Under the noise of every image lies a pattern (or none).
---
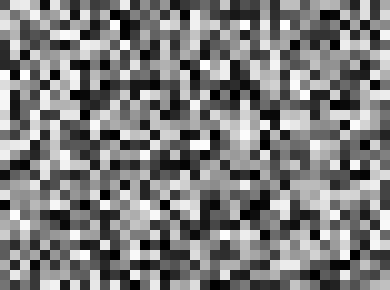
only noise
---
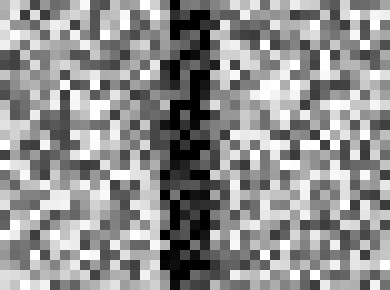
one band of columns
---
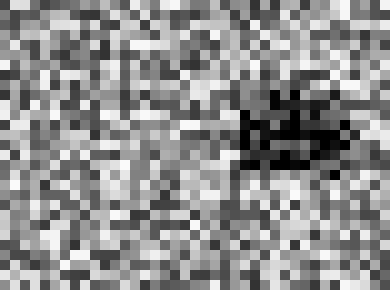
one block
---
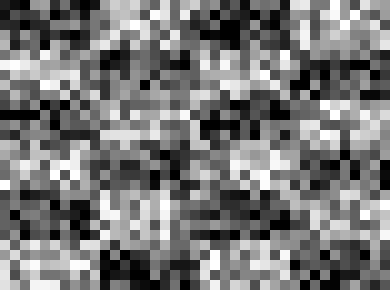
a checkerboard
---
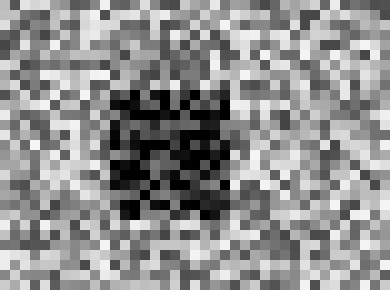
one block
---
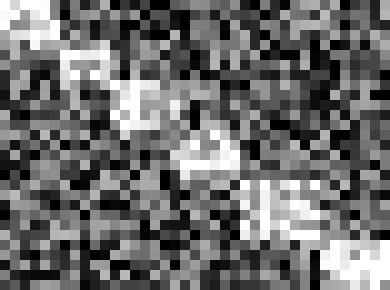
blocks along the diagonal
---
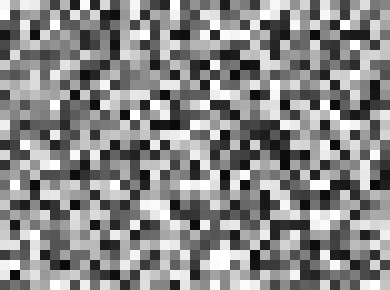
only noise
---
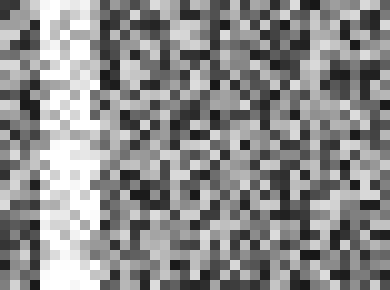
one band of columns
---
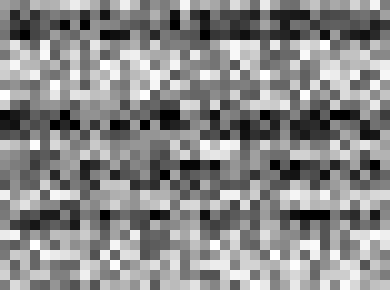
bands of rows
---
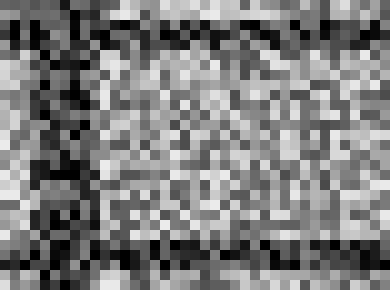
bands of rows crossing bands of columns
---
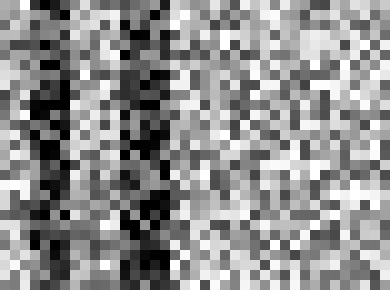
bands of columns
